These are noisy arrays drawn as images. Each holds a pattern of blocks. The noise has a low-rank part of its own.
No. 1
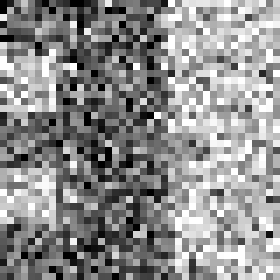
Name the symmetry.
top and bottom mirror each other
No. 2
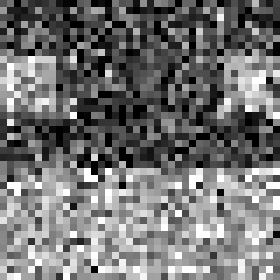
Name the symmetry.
left and right mirror each other
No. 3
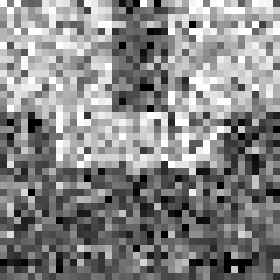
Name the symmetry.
left and right mirror each other
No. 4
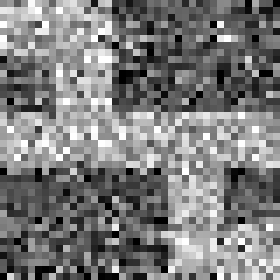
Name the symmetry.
the same after a half turn
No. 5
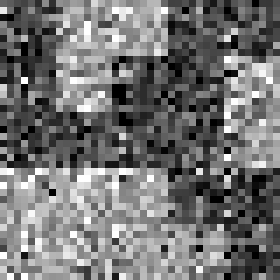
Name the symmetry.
no symmetry
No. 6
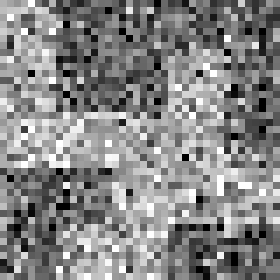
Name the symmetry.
no symmetry
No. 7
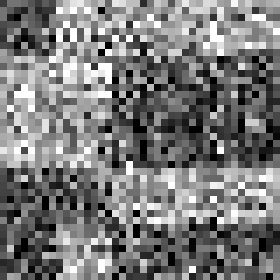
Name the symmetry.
no symmetry
